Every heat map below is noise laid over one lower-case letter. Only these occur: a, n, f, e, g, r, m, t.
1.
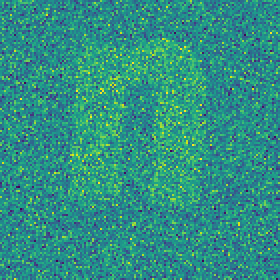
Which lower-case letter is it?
n
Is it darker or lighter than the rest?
lighter
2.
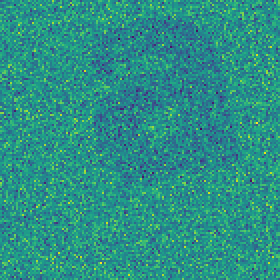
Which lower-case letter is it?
a
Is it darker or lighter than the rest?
darker
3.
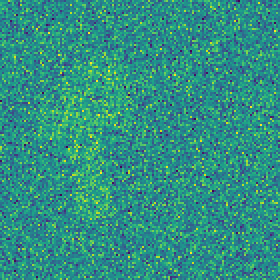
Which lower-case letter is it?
f
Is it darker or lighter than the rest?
lighter
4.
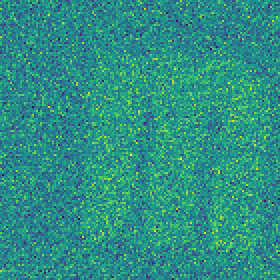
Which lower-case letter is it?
m
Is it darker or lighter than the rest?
lighter
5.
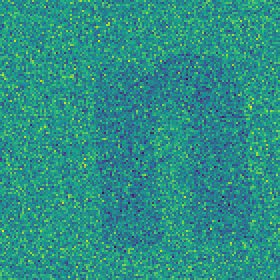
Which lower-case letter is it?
n
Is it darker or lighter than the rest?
darker
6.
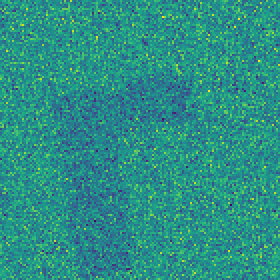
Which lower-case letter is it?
r
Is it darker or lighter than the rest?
darker
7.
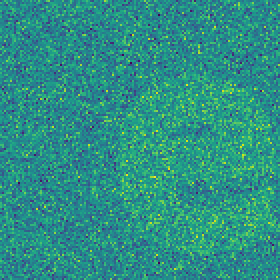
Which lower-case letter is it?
e
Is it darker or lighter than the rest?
lighter
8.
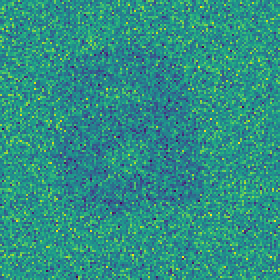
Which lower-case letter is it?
a
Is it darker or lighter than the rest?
darker
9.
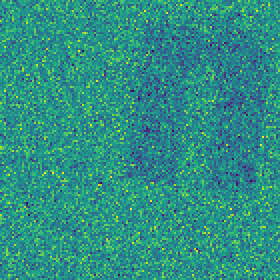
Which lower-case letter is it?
n
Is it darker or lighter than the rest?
darker
